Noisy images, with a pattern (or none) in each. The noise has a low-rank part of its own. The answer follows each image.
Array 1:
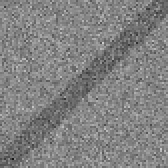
a diagonal band
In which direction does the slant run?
bottom left to top right
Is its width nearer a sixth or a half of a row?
a sixth
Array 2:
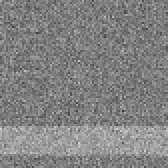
one band of rows
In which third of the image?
bottom
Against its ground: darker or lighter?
lighter
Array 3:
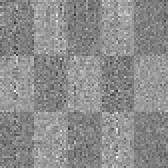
a checkerboard
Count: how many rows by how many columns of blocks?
3 by 5
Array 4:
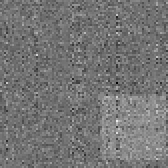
one block
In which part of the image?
bottom right
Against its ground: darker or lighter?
lighter
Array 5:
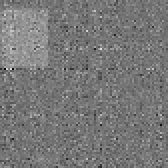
one block
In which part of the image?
top left
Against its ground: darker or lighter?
lighter
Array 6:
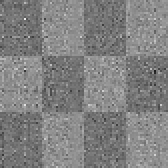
a checkerboard
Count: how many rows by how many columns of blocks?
3 by 4
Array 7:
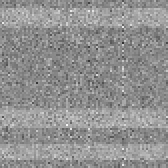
bands of rows
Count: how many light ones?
3
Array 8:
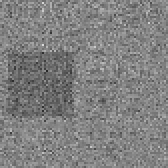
one block
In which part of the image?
middle left
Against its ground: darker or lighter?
darker
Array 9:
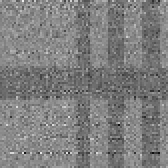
bands of rows crossing bands of columns
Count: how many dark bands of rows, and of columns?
1 and 3
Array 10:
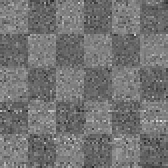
a checkerboard
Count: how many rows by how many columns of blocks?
5 by 6
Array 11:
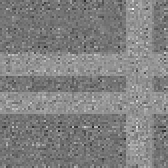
bands of rows crossing bands of columns
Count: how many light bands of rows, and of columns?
2 and 1
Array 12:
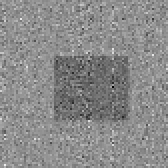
one block
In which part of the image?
centre
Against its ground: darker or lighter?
darker
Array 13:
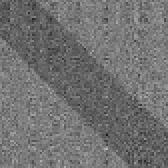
a diagonal band
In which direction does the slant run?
top left to bottom right
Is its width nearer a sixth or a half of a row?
a half
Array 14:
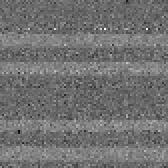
bands of rows
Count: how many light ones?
4
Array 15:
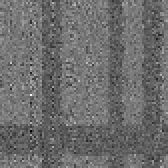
bands of rows crossing bands of columns
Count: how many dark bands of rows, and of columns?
1 and 3
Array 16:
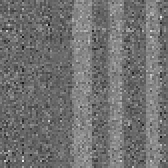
bands of columns
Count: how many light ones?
3
